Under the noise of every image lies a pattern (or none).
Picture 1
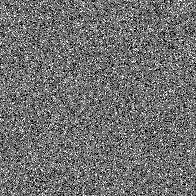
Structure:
only noise
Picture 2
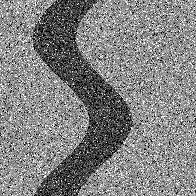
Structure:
a wavy band
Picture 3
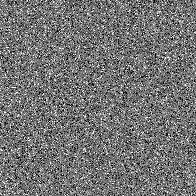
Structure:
only noise
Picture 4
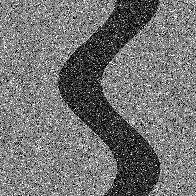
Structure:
a wavy band
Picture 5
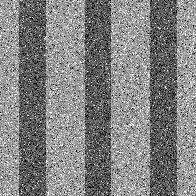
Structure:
vertical stripes
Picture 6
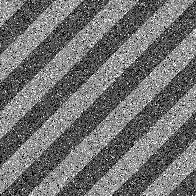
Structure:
diagonal stripes
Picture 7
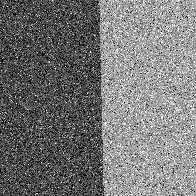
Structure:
a sharp edge
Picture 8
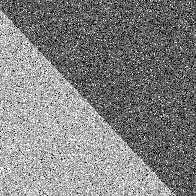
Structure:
a sharp edge
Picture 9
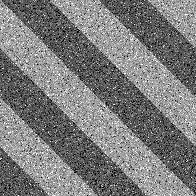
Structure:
diagonal stripes
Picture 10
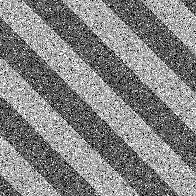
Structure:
diagonal stripes
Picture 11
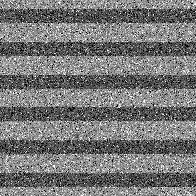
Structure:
horizontal stripes
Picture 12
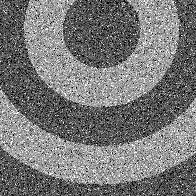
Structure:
rings round one point
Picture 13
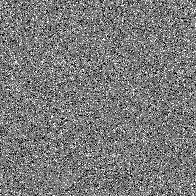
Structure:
only noise
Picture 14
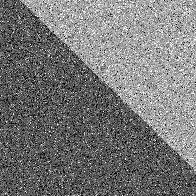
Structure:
a sharp edge
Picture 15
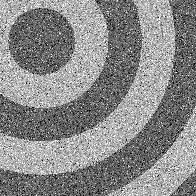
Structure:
rings round one point
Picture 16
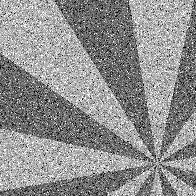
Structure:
spokes from one point
